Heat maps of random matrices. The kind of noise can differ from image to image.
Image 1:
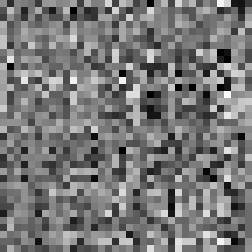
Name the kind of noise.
low rank plus noise
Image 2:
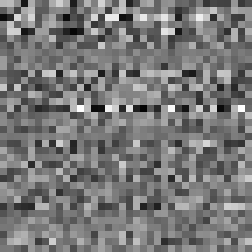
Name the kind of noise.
rows of uneven size
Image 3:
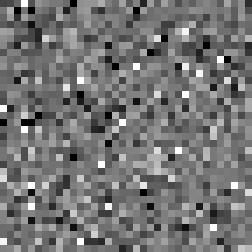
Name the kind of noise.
heavy tails
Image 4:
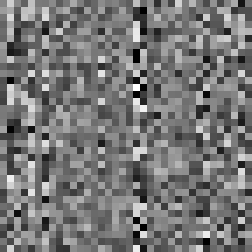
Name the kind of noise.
columns of uneven size
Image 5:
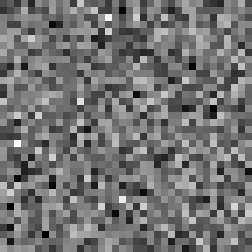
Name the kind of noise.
independent entries
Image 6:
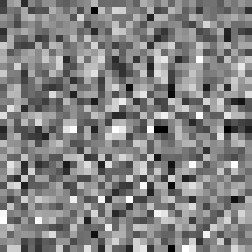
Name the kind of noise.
low rank plus noise
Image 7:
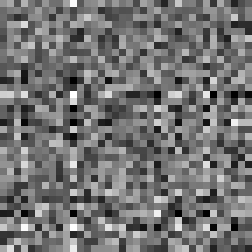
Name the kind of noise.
low rank plus noise
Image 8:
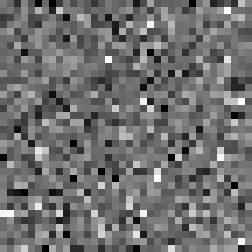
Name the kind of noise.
heavy tails
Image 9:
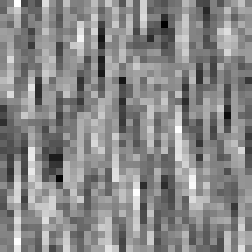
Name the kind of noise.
streaked along the columns
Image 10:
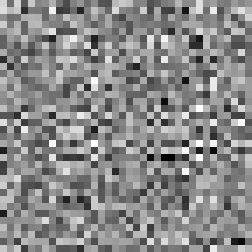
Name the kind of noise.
low rank plus noise
